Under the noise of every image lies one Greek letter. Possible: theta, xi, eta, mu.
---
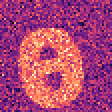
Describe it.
light theta
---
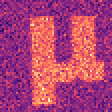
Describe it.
light mu
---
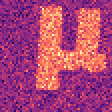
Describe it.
light mu
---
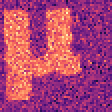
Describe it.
light mu
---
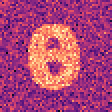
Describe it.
light theta
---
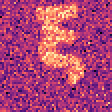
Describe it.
light xi
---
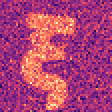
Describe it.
light xi
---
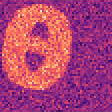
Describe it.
light theta
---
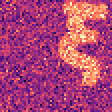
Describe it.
light xi
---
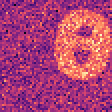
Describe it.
light theta
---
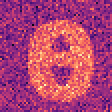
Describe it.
light theta
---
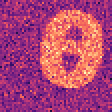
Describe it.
light theta
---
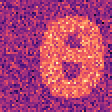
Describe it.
light theta
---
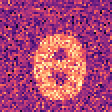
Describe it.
light theta
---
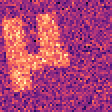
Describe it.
light mu
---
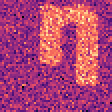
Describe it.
light eta
